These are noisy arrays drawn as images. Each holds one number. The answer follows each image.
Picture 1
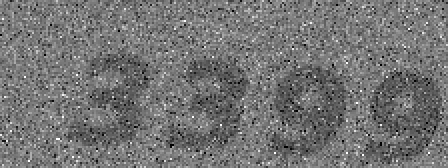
3399
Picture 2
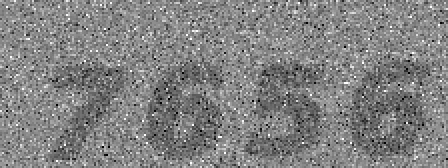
7656
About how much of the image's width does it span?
nearly all
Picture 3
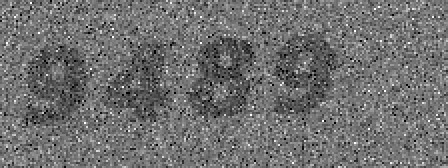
9489
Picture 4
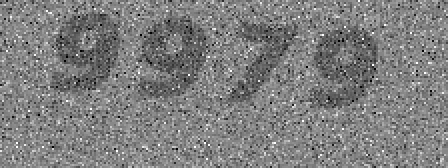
9979
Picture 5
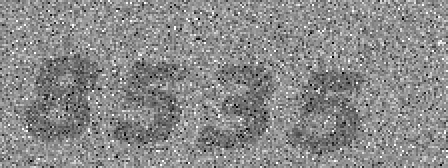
8535
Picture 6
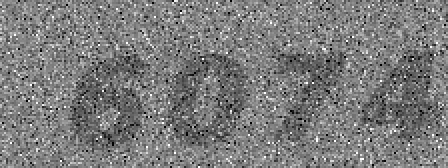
6074
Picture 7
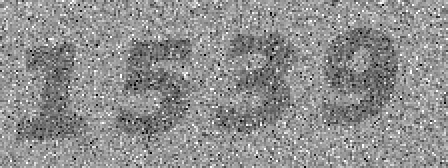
1539
